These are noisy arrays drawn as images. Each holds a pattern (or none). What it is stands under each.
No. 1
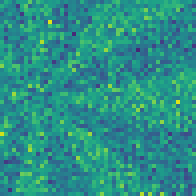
spokes from one point
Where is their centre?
middle left
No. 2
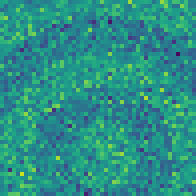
rings round one point
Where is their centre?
bottom middle
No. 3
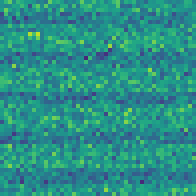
horizontal stripes
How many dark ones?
5
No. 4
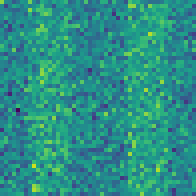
vertical stripes
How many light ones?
2
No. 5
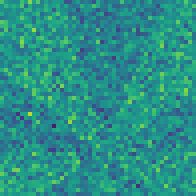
spokes from one point
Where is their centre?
bottom middle
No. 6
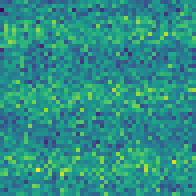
horizontal stripes
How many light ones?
3
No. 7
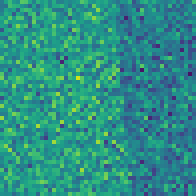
a sharp edge
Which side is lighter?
left
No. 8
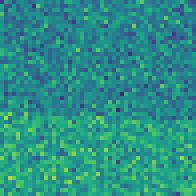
a sharp edge
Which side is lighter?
bottom
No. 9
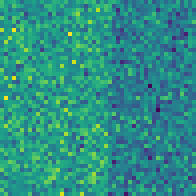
a sharp edge
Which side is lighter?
left
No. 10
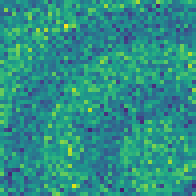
rings round one point
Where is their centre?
bottom right
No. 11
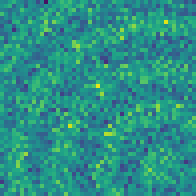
rings round one point
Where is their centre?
bottom right
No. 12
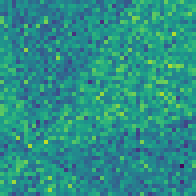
spokes from one point
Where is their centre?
bottom left
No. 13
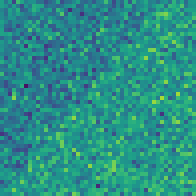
a sharp edge
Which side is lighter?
bottom right
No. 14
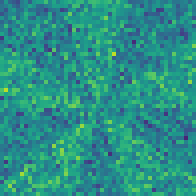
spokes from one point
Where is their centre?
centre
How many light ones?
5
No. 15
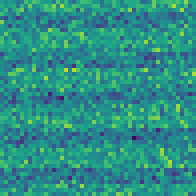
horizontal stripes
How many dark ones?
5
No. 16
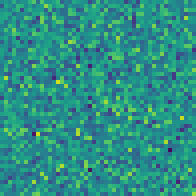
only noise
